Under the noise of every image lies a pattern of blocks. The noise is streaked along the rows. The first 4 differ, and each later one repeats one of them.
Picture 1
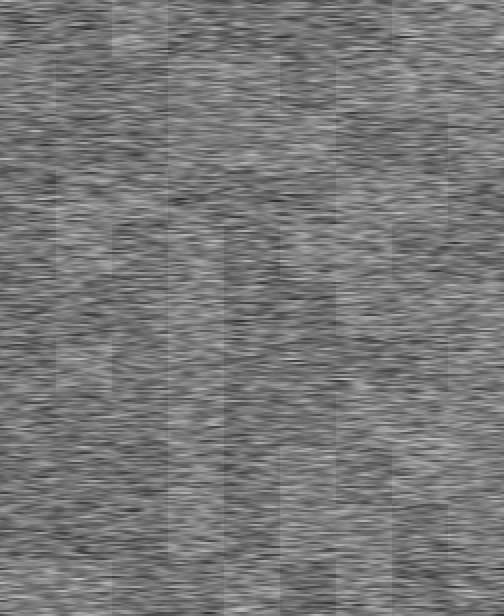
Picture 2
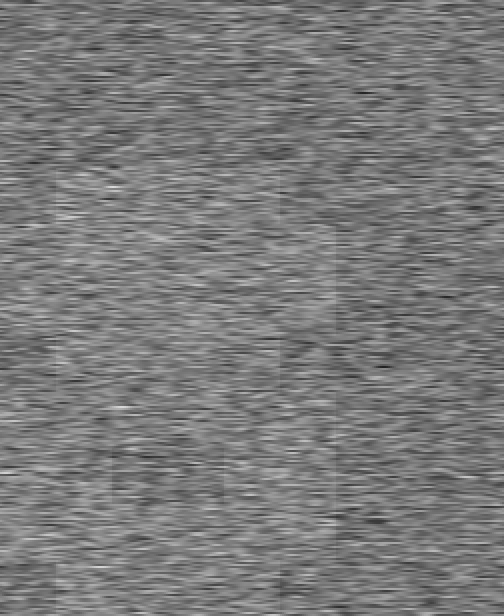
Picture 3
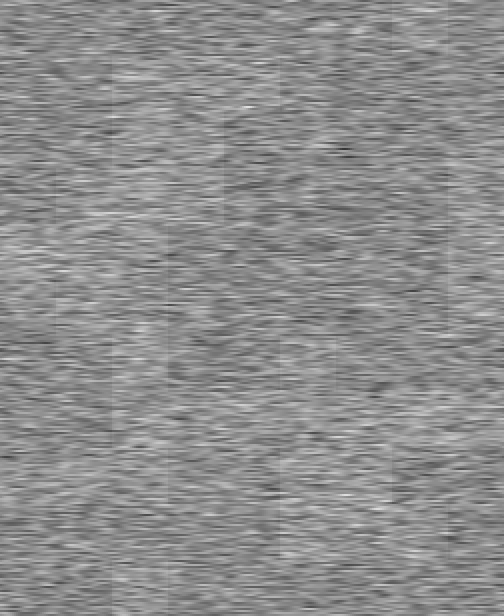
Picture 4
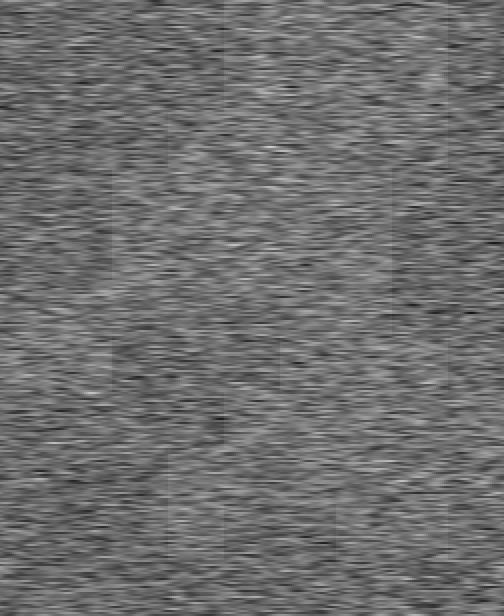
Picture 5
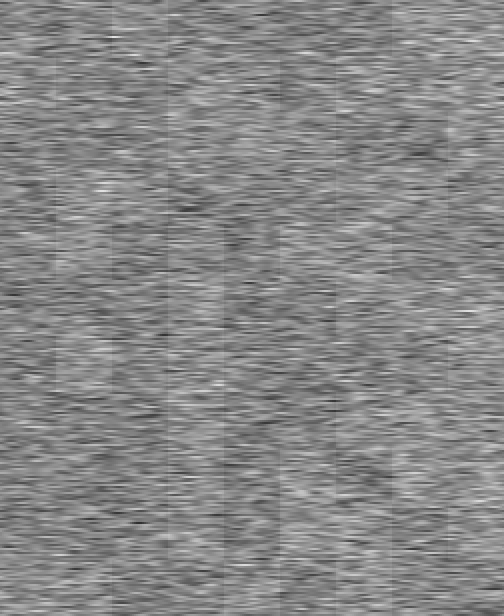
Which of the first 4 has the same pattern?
1
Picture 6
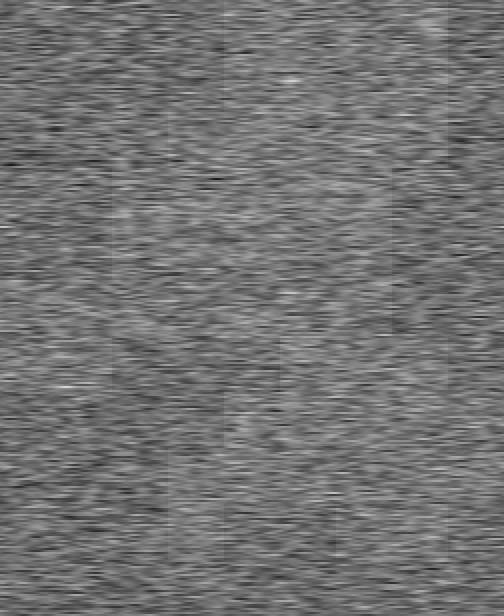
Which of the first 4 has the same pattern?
4
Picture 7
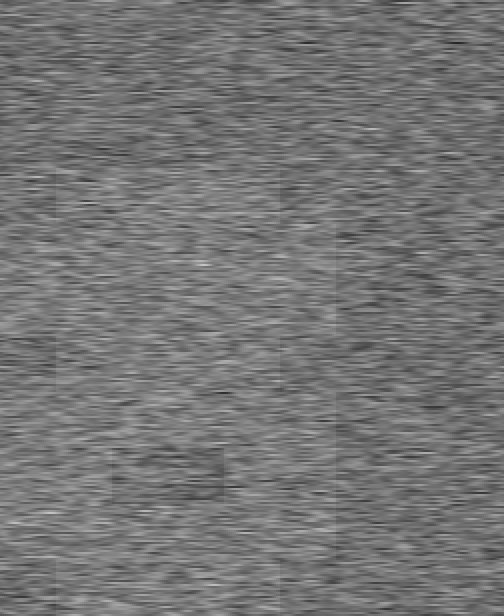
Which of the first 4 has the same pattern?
2
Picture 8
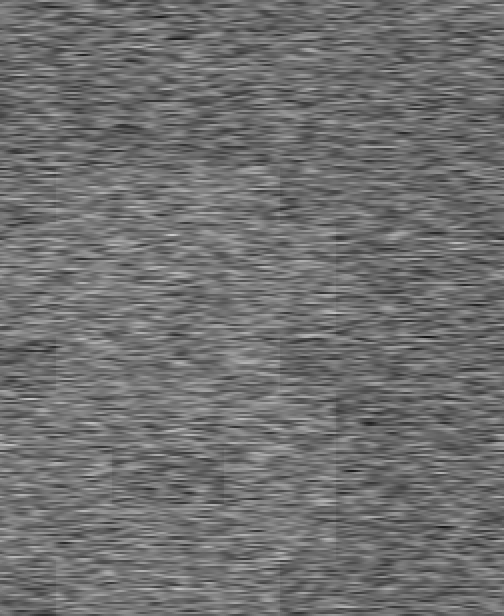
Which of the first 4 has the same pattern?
2
